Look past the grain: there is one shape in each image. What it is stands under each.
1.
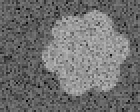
flower
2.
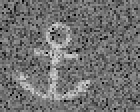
anchor
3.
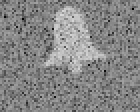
bell
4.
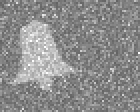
bell
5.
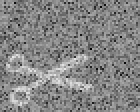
pair of scissors
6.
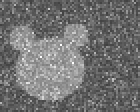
bear's head
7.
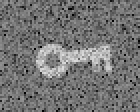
key
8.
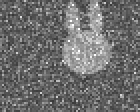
rabbit's head
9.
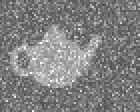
teapot
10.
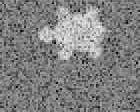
turtle
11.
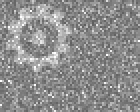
gear
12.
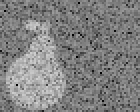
pear
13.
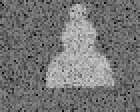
chess pawn
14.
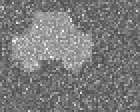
car
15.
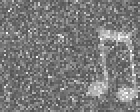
pair of musical notes
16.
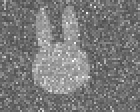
rabbit's head
